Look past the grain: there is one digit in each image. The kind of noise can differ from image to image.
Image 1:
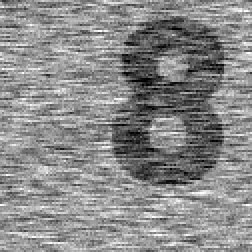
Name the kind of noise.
streaked along the rows
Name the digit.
8
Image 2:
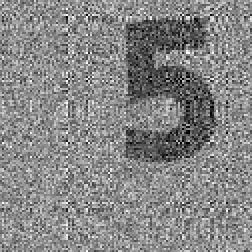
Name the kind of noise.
low rank plus noise
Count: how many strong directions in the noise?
one
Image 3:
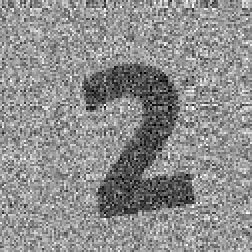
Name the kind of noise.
low rank plus noise
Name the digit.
2
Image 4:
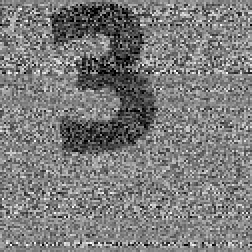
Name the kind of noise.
rows of uneven size
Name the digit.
3
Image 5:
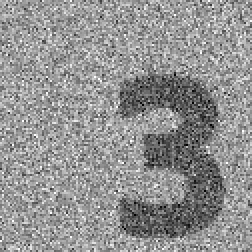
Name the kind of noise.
independent entries
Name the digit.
3
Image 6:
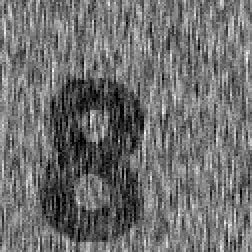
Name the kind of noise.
streaked along the columns
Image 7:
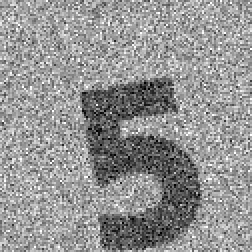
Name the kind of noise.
independent entries
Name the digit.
5
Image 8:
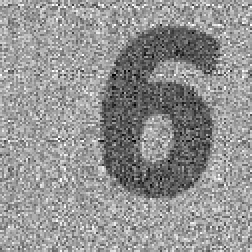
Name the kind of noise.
low rank plus noise
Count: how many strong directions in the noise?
two
